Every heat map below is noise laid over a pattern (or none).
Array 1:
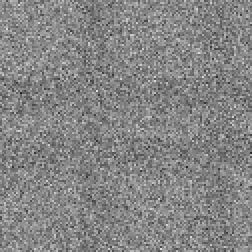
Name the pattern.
bands of rows crossing bands of columns
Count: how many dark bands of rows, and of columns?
2 and 2
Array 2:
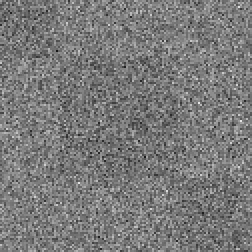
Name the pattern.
blocks along the diagonal
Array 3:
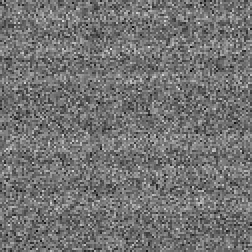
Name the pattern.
bands of rows
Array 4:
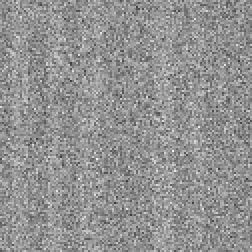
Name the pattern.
bands of columns
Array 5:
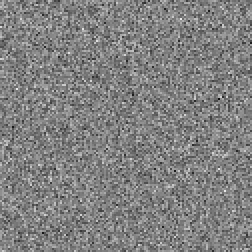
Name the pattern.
only noise
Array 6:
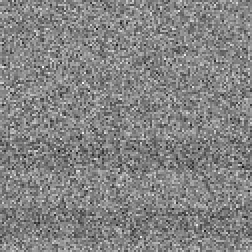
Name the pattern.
bands of rows
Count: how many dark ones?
2
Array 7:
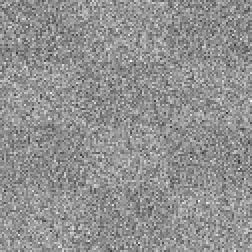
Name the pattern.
a checkerboard
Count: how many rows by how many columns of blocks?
4 by 3
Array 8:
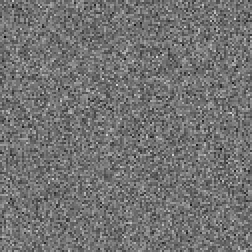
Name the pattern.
only noise
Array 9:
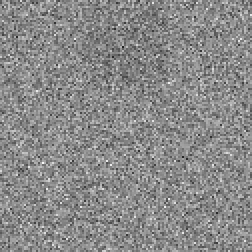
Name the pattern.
one block
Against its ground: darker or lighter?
darker
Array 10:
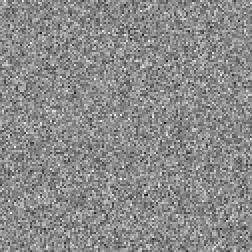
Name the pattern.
only noise
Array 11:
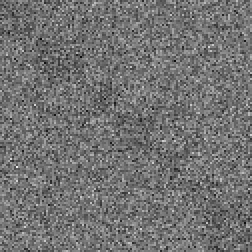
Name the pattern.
blocks along the diagonal
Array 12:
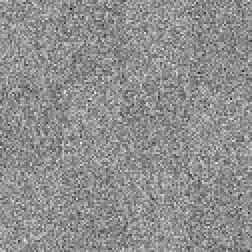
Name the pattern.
a checkerboard
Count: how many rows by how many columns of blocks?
3 by 4
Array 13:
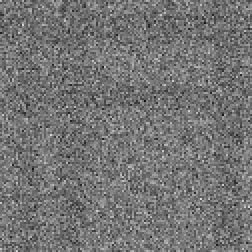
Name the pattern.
bands of rows crossing bands of columns
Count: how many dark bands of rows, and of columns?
2 and 3
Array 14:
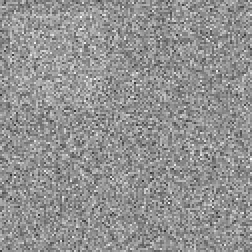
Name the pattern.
one block
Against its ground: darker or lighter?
lighter
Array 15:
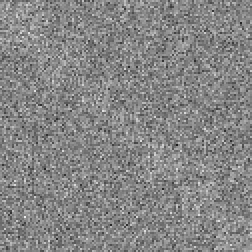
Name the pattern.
blocks along the diagonal
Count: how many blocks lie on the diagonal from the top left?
7
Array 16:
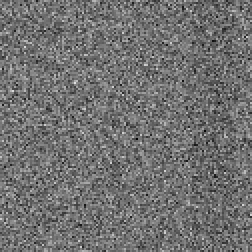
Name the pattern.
one band of columns
